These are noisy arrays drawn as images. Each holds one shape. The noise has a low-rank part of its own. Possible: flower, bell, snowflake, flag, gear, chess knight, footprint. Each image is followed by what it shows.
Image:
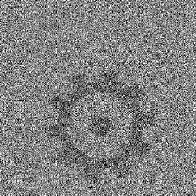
dark gear
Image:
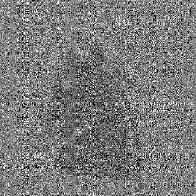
dark chess knight
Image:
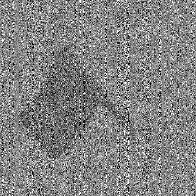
dark flag
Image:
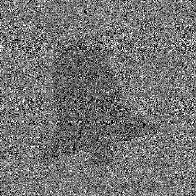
dark bell
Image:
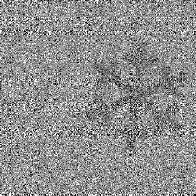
dark snowflake
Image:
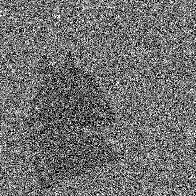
dark chess knight
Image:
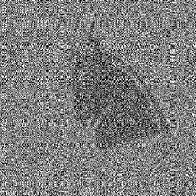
dark chess knight
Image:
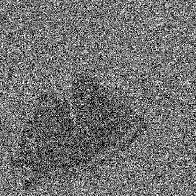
dark chess knight
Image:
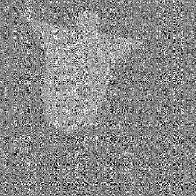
light bell
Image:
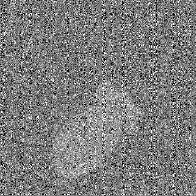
light footprint
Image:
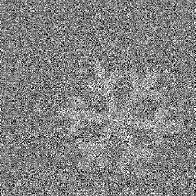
light snowflake
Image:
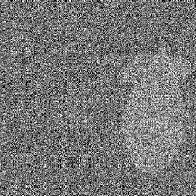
light footprint
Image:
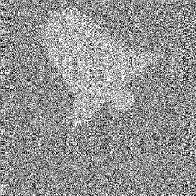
light bell
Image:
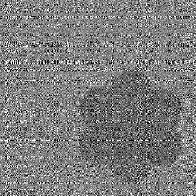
dark flower
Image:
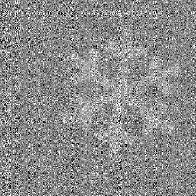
light snowflake
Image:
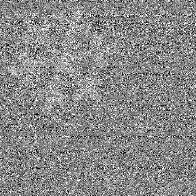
light snowflake
